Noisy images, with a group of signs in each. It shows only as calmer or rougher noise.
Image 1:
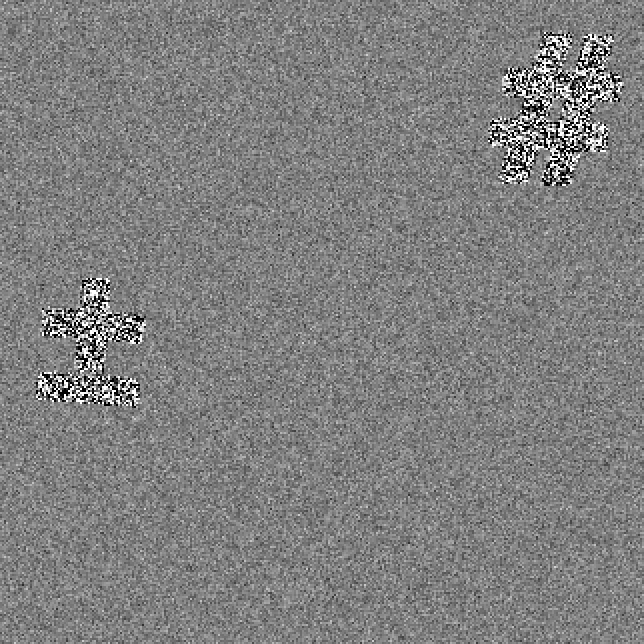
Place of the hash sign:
top right
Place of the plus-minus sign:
middle left
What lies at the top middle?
nothing
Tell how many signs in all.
2
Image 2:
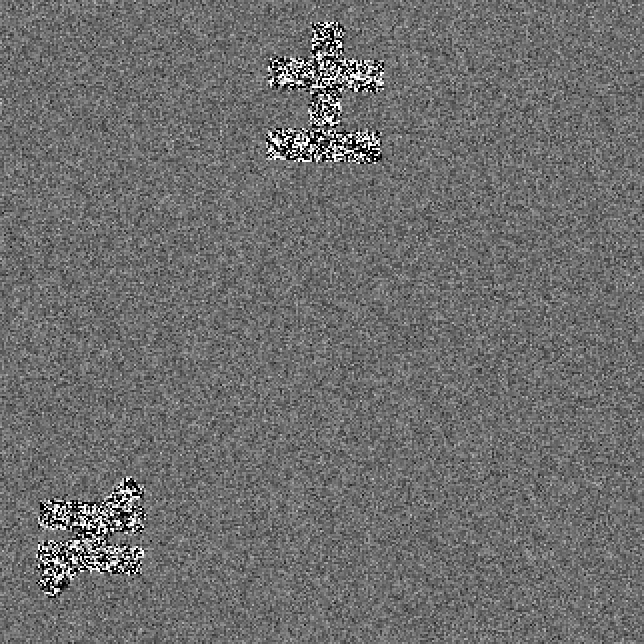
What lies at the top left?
nothing
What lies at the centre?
nothing
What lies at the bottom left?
not-equal sign
